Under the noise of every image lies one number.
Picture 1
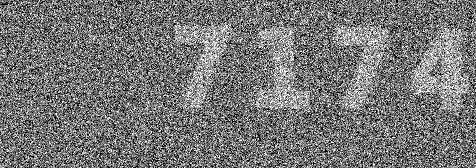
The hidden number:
7174
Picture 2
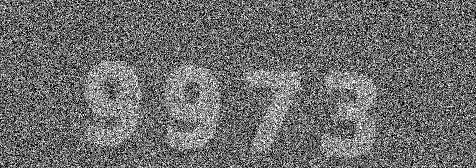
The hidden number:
9973
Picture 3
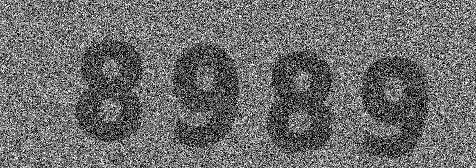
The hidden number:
8989
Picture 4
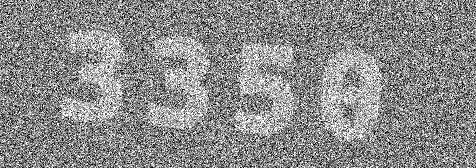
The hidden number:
3350
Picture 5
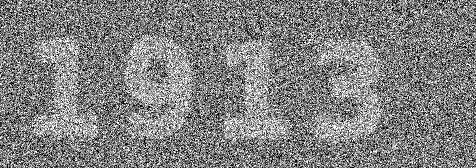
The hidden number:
1913
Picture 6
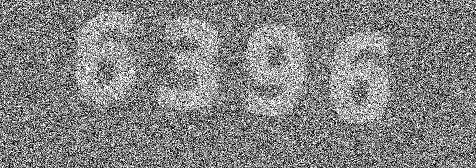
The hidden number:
6396
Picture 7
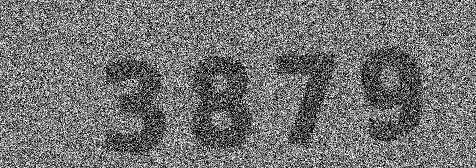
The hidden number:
3879
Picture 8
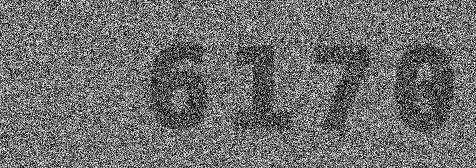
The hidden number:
6170
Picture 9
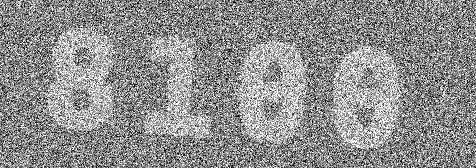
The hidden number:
8100
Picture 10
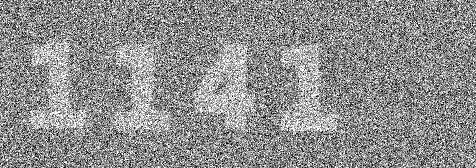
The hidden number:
1141
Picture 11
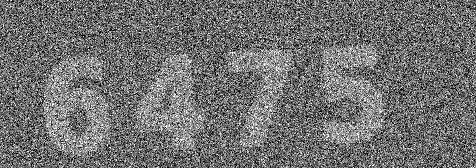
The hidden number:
6475
